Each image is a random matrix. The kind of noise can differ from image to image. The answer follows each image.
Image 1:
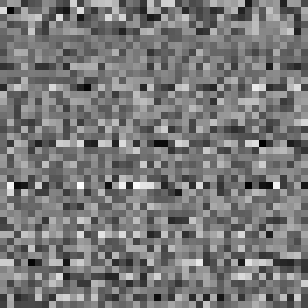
rows of uneven size
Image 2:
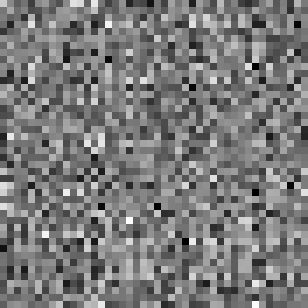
low rank plus noise
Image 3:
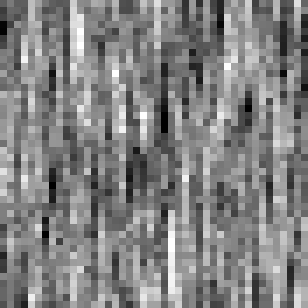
streaked along the columns
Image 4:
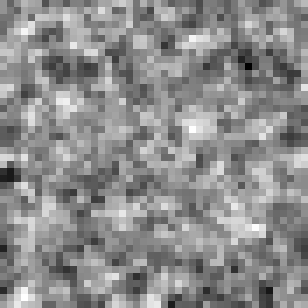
blotchy
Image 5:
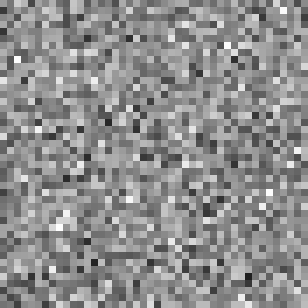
independent entries
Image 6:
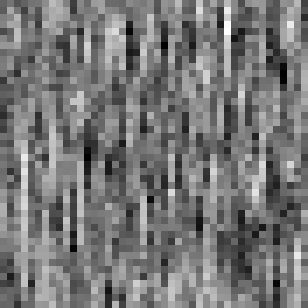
streaked along the columns
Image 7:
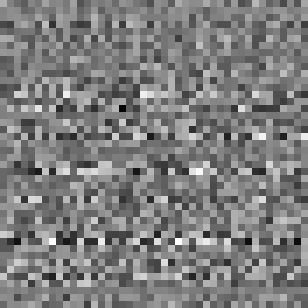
rows of uneven size
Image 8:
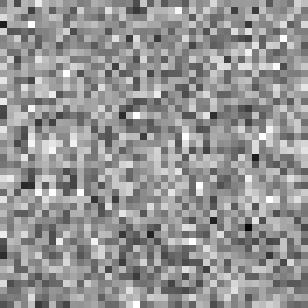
low rank plus noise
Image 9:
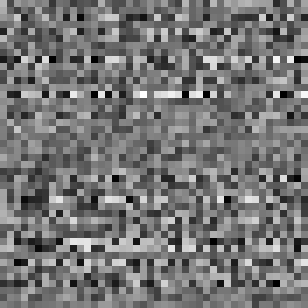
rows of uneven size
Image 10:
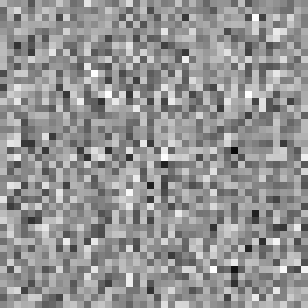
low rank plus noise
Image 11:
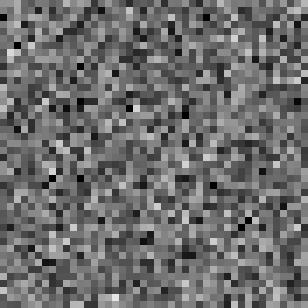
independent entries
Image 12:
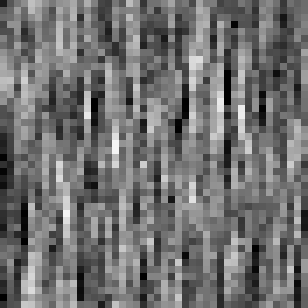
streaked along the columns
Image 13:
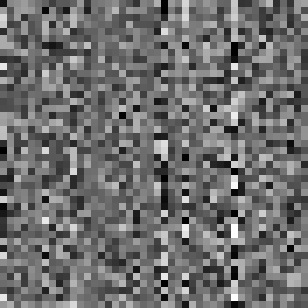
columns of uneven size
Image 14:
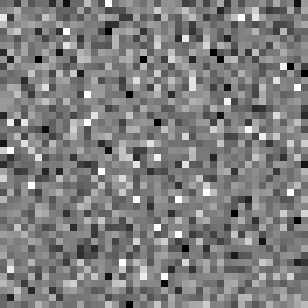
heavy tails
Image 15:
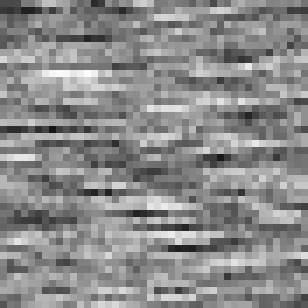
streaked along the rows
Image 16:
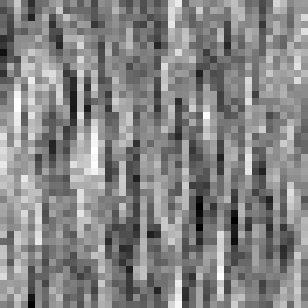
streaked along the columns
